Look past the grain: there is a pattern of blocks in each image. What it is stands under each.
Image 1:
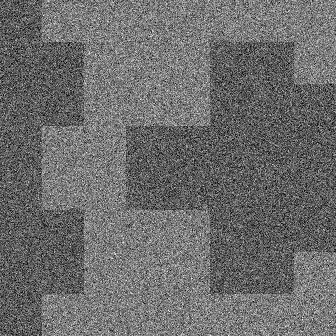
top and bottom mirror each other
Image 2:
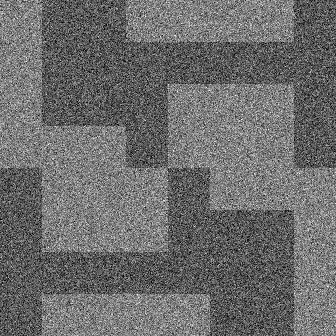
the same after a half turn
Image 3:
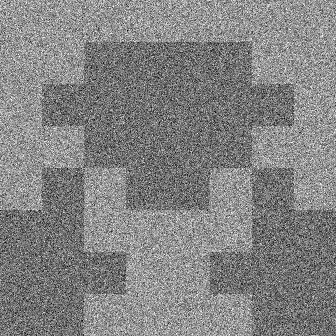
left and right mirror each other
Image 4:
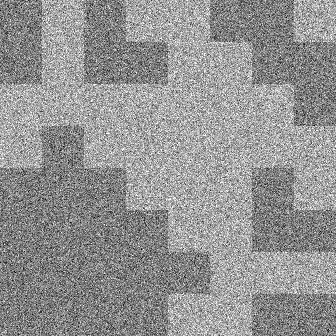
mirrored about the diagonal from the bottom left
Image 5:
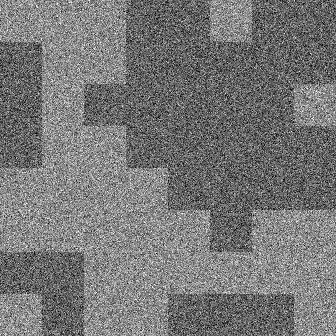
mirrored about the diagonal from the bottom left
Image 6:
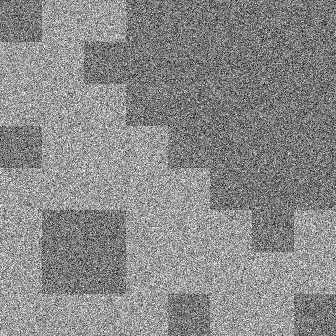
mirrored about the diagonal from the bottom left
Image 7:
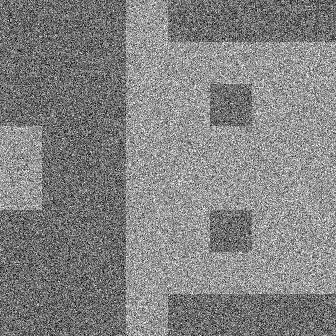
top and bottom mirror each other
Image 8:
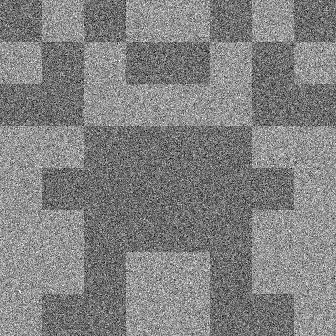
left and right mirror each other
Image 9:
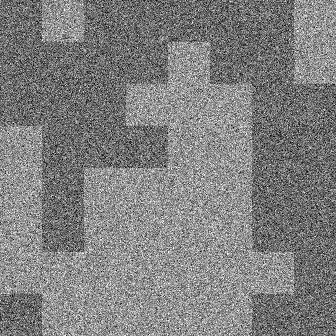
no symmetry
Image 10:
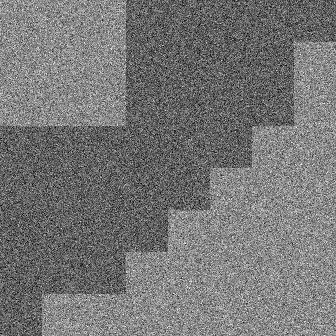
mirrored about the diagonal from the top left
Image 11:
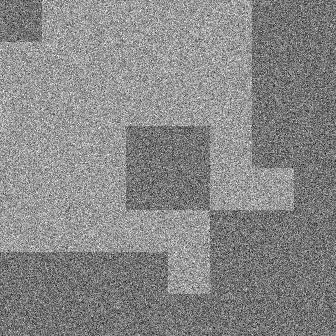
mirrored about the diagonal from the top left
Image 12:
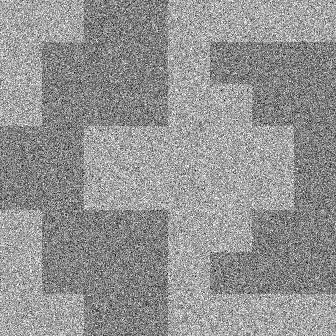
top and bottom mirror each other
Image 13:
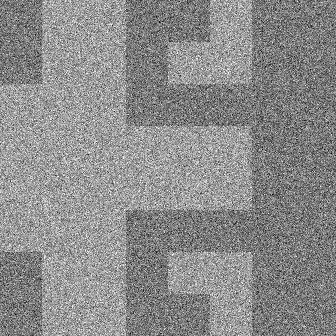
top and bottom mirror each other
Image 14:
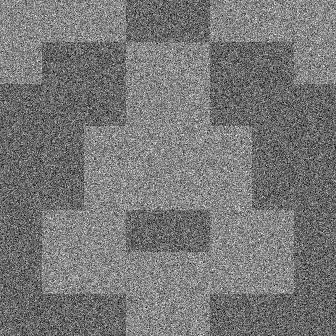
left and right mirror each other
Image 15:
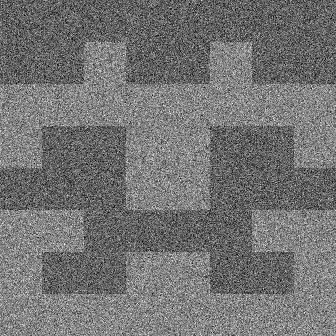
left and right mirror each other
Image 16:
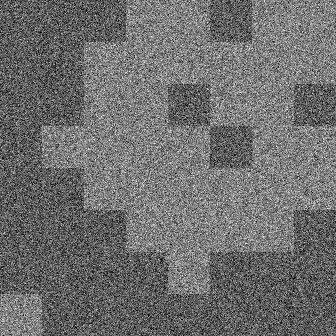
mirrored about the diagonal from the bottom left
